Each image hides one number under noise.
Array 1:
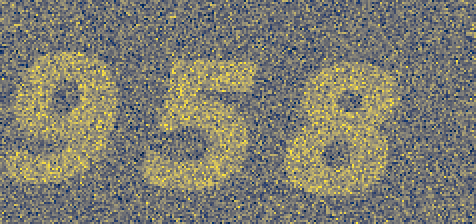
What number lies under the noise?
958
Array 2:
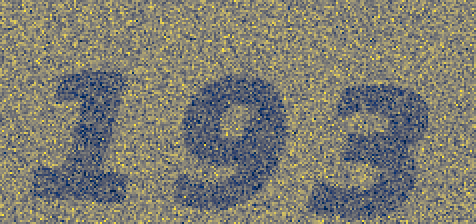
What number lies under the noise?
193
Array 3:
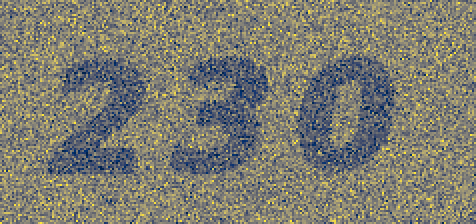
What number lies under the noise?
230
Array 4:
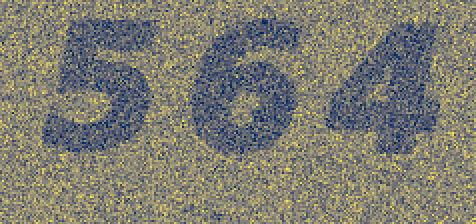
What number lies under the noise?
564
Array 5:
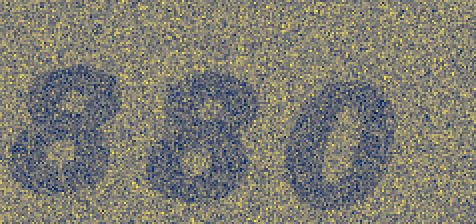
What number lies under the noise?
880
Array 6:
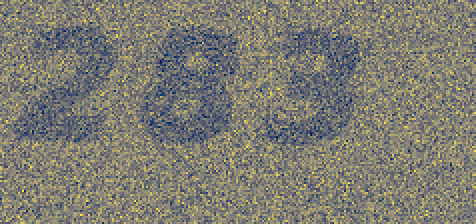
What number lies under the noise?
283
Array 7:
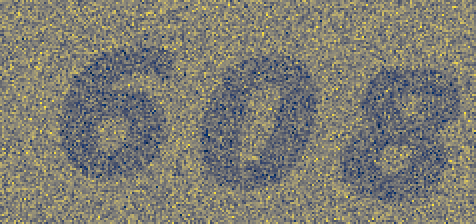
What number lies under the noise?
608
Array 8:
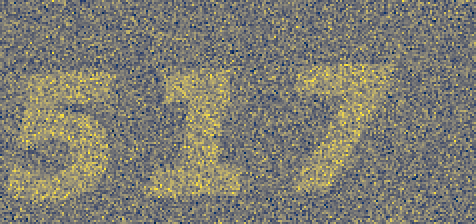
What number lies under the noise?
517
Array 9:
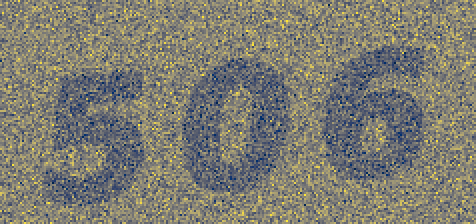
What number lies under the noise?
506
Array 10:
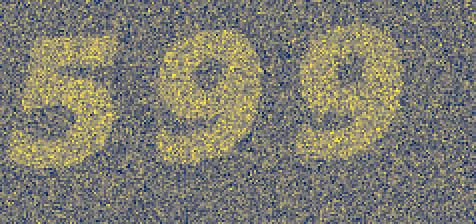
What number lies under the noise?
599
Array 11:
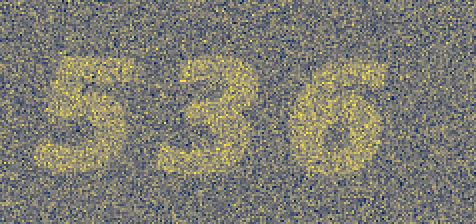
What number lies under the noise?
536
